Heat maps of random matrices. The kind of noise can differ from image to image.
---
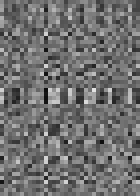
low rank plus noise
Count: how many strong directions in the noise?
one
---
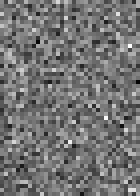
independent entries
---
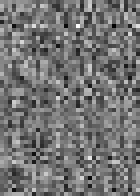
low rank plus noise
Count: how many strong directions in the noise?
two
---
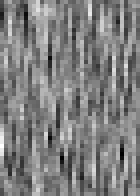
streaked along the columns
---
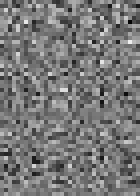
low rank plus noise
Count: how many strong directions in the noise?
three or four
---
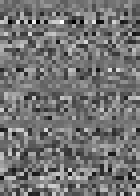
rows of uneven size
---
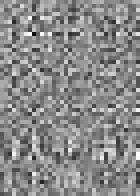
low rank plus noise
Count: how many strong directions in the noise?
two
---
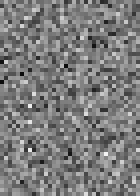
independent entries
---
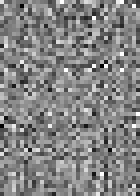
low rank plus noise
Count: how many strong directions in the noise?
three or four
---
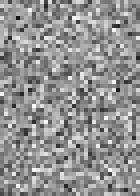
independent entries
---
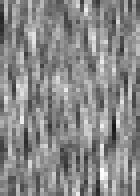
streaked along the columns
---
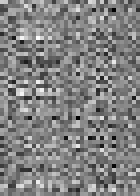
low rank plus noise
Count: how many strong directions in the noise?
two
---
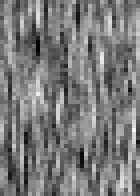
streaked along the columns
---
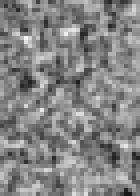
blotchy
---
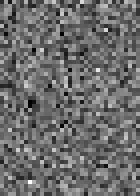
low rank plus noise
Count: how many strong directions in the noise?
five to eight
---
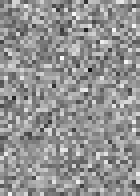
independent entries
